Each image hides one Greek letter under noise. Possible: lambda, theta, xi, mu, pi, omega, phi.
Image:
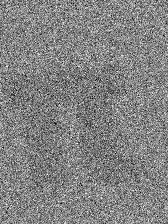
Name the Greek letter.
pi
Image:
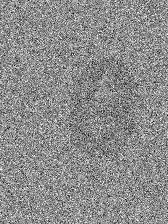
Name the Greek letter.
theta
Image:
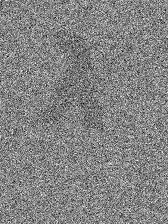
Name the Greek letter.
lambda
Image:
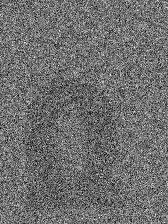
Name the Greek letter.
omega
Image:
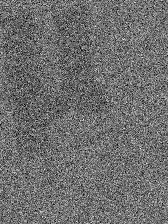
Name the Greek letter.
mu
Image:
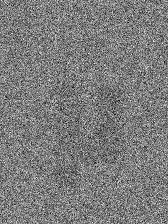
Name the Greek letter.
mu
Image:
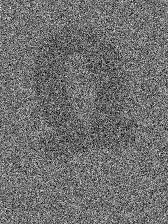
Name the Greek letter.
omega
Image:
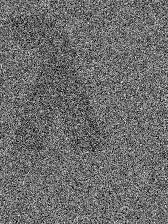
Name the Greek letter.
lambda
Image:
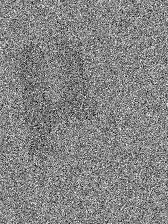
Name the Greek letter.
mu
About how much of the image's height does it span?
half
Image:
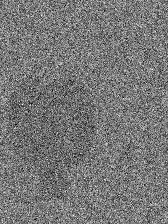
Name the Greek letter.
phi
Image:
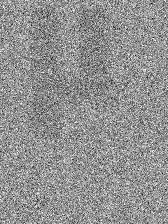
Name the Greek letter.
mu
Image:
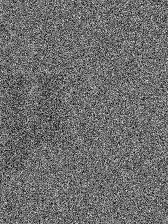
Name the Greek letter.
mu
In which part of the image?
middle left
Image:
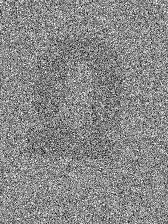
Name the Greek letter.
omega
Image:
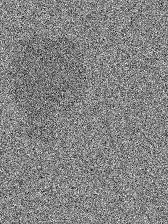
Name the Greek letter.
phi
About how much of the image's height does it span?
half
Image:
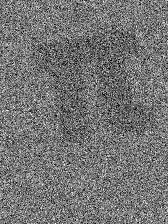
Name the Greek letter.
pi
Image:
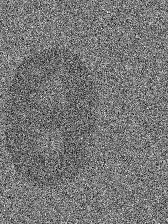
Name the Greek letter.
theta
